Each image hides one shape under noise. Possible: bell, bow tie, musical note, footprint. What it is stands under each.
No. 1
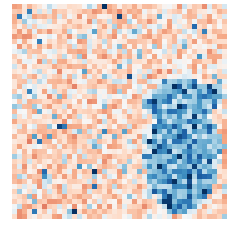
blue footprint
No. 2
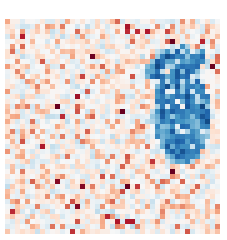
blue footprint
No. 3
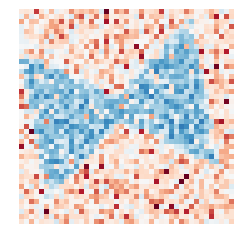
blue bow tie
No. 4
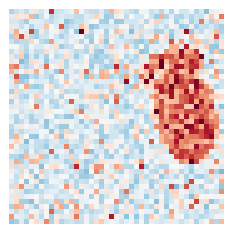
red footprint
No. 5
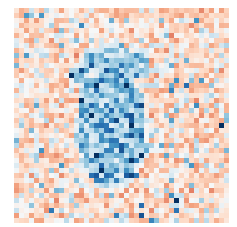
blue footprint
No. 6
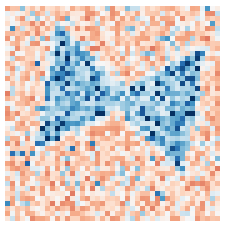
blue bow tie
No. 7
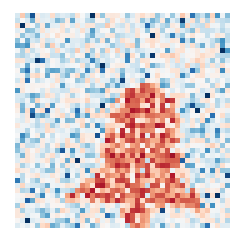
red bell
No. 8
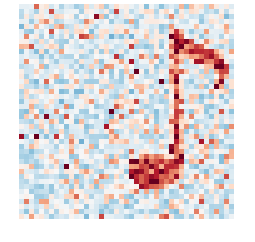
red musical note
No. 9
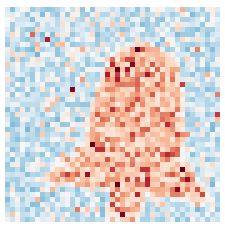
red bell
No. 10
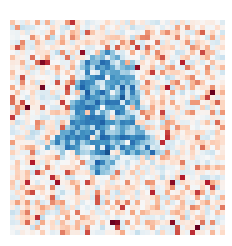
blue bell
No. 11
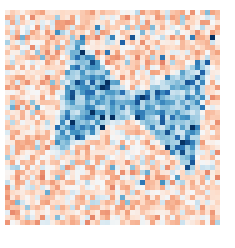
blue bow tie
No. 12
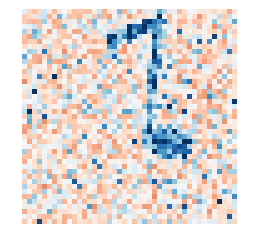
blue musical note
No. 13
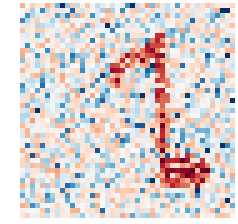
red musical note
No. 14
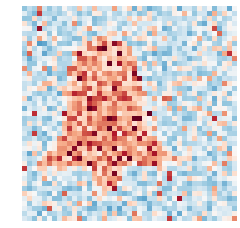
red bell
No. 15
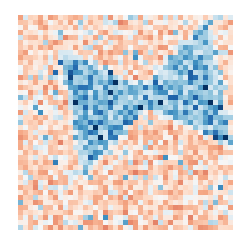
blue bow tie
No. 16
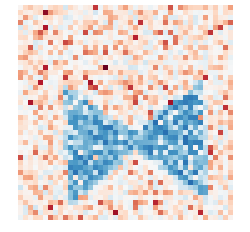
blue bow tie
